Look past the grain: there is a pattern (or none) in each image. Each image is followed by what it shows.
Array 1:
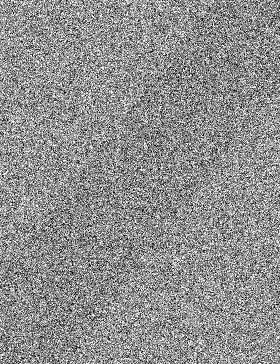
a diagonal band
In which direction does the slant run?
bottom left to top right
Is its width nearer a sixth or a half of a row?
a half
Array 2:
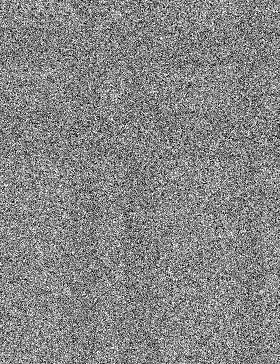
bands of rows crossing bands of columns
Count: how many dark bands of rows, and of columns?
2 and 3
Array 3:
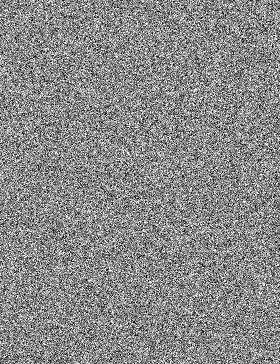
only noise
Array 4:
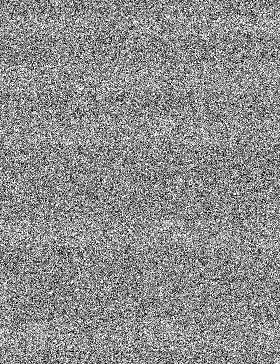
bands of rows
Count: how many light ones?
5
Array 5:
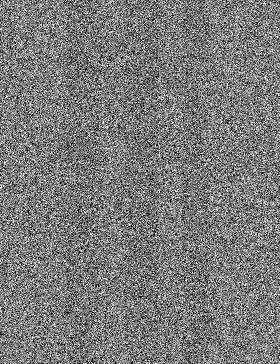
bands of columns
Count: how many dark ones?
3
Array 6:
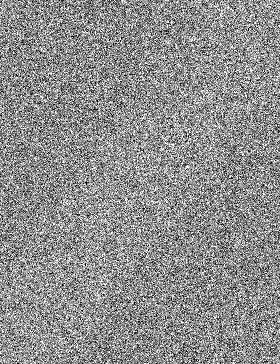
a diagonal band
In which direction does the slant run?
bottom left to top right
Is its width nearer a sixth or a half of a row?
a half
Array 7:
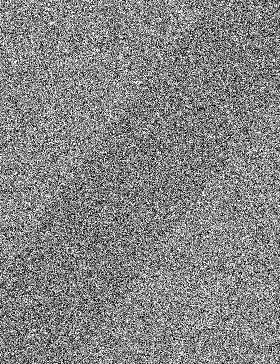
a diagonal band
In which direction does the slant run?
bottom left to top right
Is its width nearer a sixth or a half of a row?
a half
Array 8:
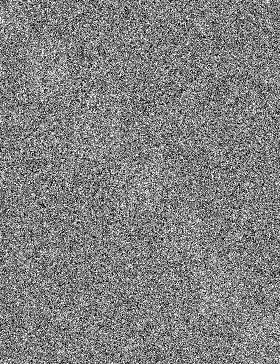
blocks along the diagonal
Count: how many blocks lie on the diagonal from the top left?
7
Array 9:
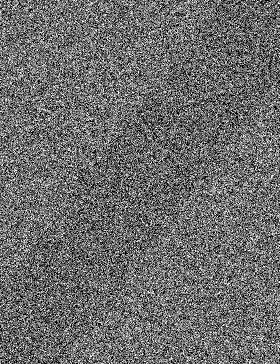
a diagonal band
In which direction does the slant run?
bottom left to top right
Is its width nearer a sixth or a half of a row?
a half
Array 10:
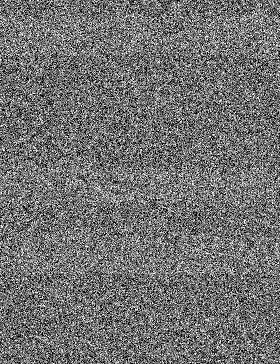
bands of rows
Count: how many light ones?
3
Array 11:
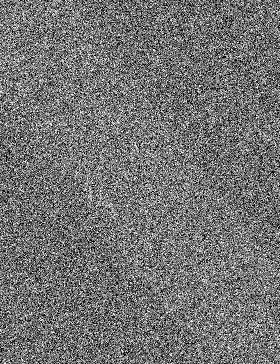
a diagonal band
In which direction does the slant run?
top left to bottom right
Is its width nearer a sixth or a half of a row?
a half
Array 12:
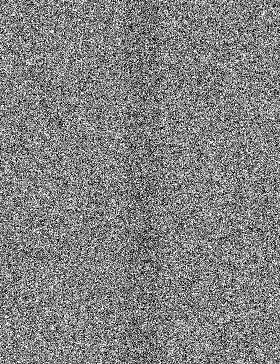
one band of columns
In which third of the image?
middle
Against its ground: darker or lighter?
darker
